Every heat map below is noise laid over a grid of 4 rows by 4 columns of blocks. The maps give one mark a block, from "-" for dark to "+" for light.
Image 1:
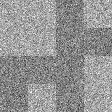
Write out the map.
+ + - +
+ + - -
- - - +
- + - +
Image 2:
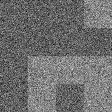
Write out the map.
- - - +
- - - -
- + + +
- + - +
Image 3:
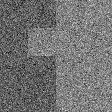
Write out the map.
- - + +
- + + +
- - + +
- - + +
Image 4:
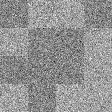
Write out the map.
- + + -
+ - - +
- - - +
+ - + +
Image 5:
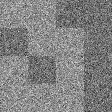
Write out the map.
+ + - -
- + + -
+ - + -
+ + + -
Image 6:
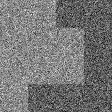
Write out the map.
+ + - -
+ + + -
+ + + -
+ - - -
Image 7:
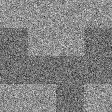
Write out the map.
+ + + +
- + + -
- - - -
+ + - +
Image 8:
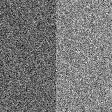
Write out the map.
- - + +
- - + +
- - + +
- - + +
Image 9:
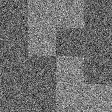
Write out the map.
- + + -
- + - -
- - + -
- - + +
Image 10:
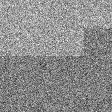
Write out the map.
+ + + +
+ + + -
- - - -
- - - -
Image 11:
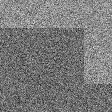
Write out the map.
+ + + +
- - - +
- - - +
- - - -
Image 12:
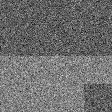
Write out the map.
- - - -
- - - -
+ + + +
+ + + -
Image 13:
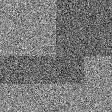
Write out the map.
+ + - -
+ + - -
- - - +
+ + + +
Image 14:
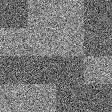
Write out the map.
- + + -
+ + + -
- - - +
+ + - -
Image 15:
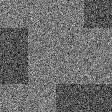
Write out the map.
+ + + -
- + + +
- + + +
+ + - -
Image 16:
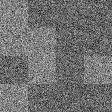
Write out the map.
+ - - -
+ + - -
- + - +
+ - - -
